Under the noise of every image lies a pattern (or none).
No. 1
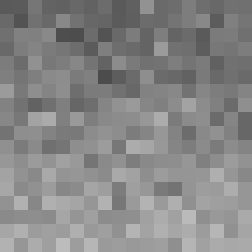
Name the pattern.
a smooth slope
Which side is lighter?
bottom
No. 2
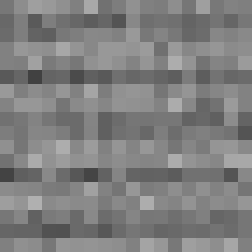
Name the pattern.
horizontal stripes
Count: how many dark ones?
5
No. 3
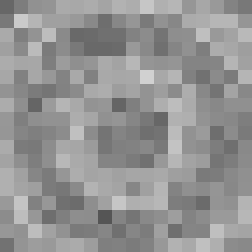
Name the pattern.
rings round one point
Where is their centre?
centre
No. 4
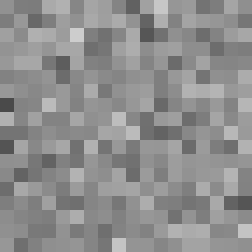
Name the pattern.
only noise
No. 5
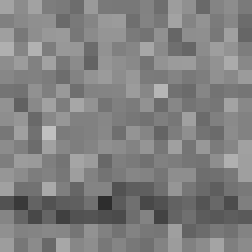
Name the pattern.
one horizontal stripe
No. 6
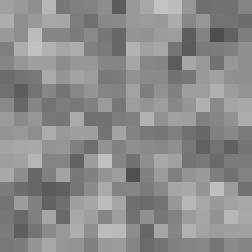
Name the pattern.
spokes from one point
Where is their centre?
centre
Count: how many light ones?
6
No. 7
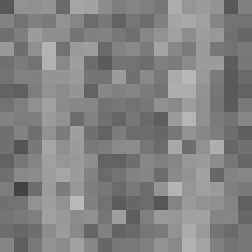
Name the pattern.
vertical stripes
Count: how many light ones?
2
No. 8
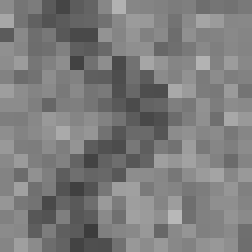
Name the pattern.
a wavy band
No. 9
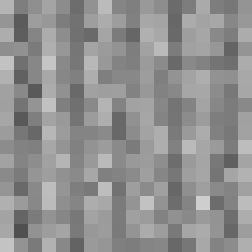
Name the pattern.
vertical stripes
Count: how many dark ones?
5
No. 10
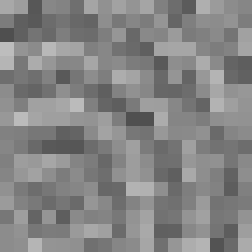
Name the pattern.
rings round one point
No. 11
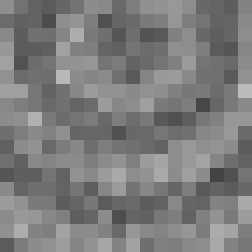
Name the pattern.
rings round one point
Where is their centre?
top middle
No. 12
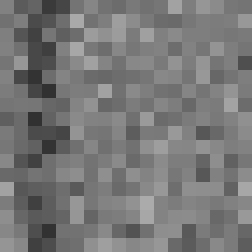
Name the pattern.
one vertical stripe
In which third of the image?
left
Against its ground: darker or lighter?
darker
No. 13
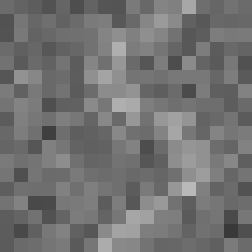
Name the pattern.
a wavy band
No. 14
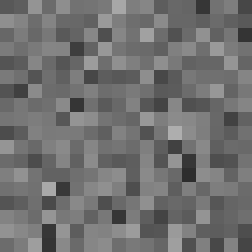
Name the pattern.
only noise
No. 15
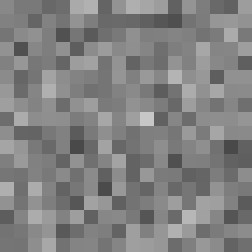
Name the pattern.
only noise
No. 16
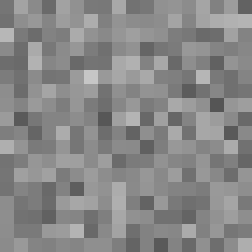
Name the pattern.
only noise
